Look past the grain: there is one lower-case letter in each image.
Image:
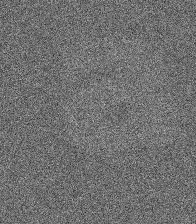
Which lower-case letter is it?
a
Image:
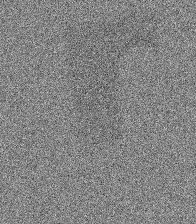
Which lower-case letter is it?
r
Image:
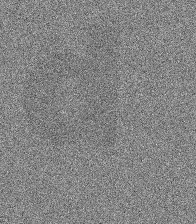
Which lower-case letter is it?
d
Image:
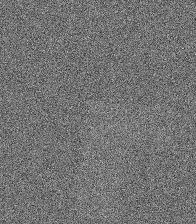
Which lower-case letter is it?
r
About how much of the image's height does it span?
half
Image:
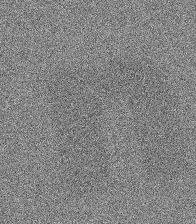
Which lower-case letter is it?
n
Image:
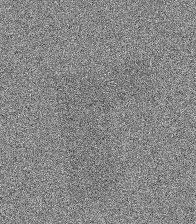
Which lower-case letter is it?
r
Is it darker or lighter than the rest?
darker
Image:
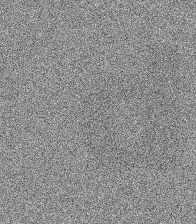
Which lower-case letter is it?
d
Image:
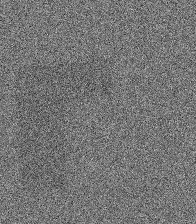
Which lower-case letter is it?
r
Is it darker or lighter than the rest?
darker
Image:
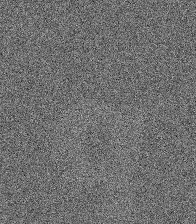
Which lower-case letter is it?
q
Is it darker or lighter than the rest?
lighter
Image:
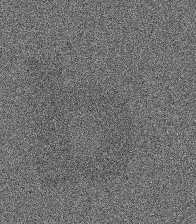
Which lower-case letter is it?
b
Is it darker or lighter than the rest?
darker
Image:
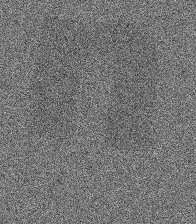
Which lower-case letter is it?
n
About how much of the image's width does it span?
two thirds
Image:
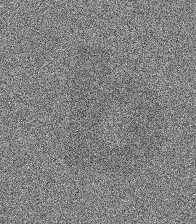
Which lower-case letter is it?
b
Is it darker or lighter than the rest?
darker
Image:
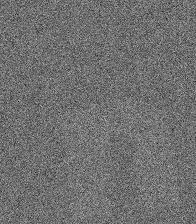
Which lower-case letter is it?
n
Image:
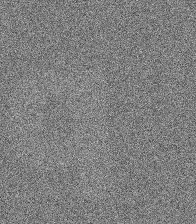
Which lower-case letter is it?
q
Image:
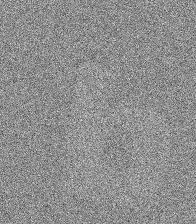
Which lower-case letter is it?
b
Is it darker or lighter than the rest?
lighter
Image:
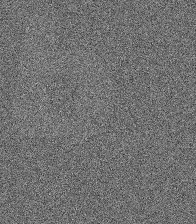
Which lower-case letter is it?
b
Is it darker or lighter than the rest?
lighter
